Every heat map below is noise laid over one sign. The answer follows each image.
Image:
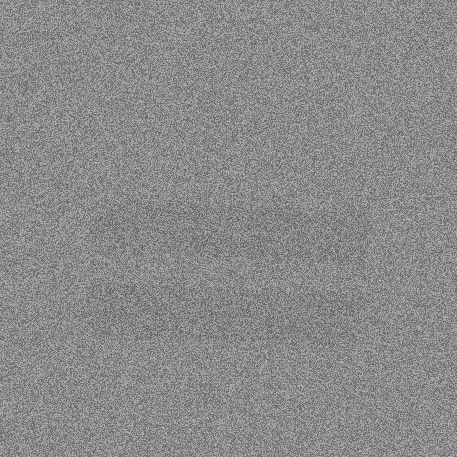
dark equals sign
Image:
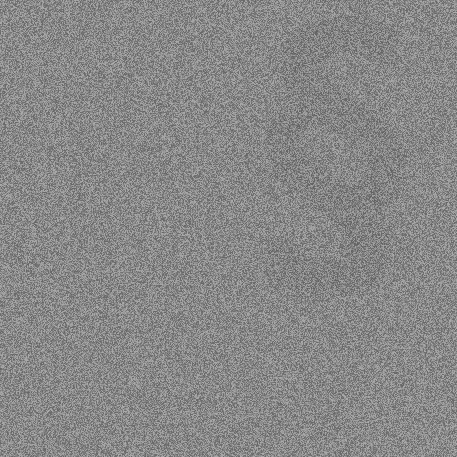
dark section sign
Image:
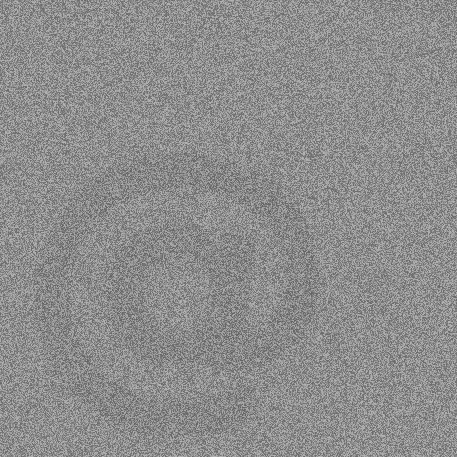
dark at sign
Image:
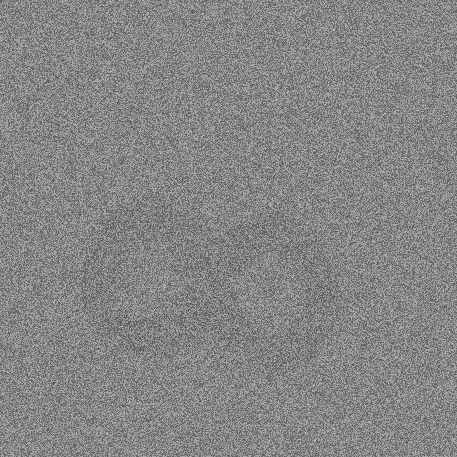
dark infinity sign
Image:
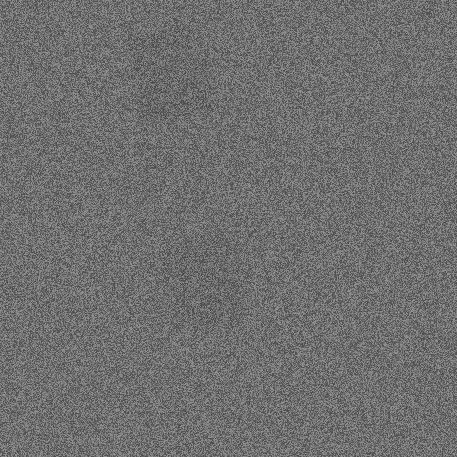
dark colon
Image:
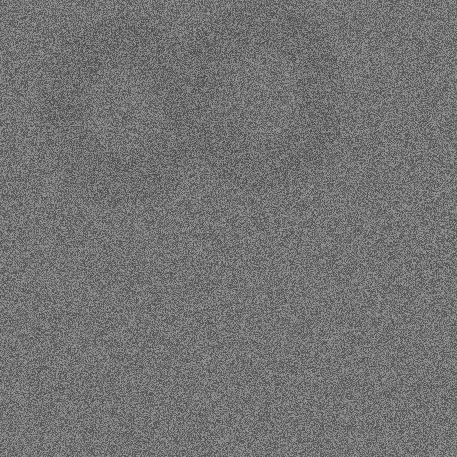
dark infinity sign
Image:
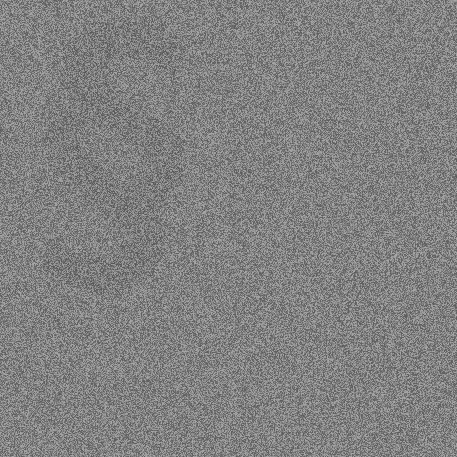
dark section sign
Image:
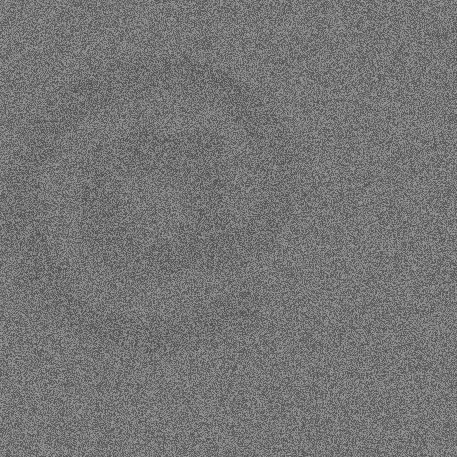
dark at sign
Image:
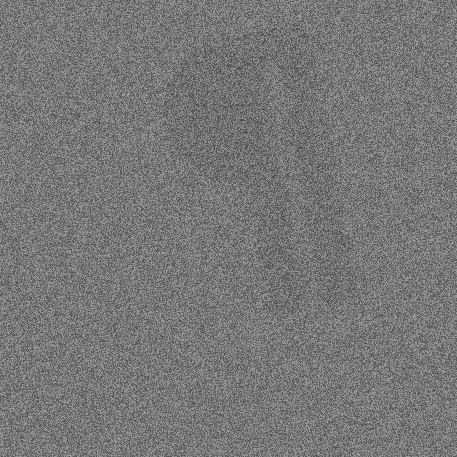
dark pilcrow
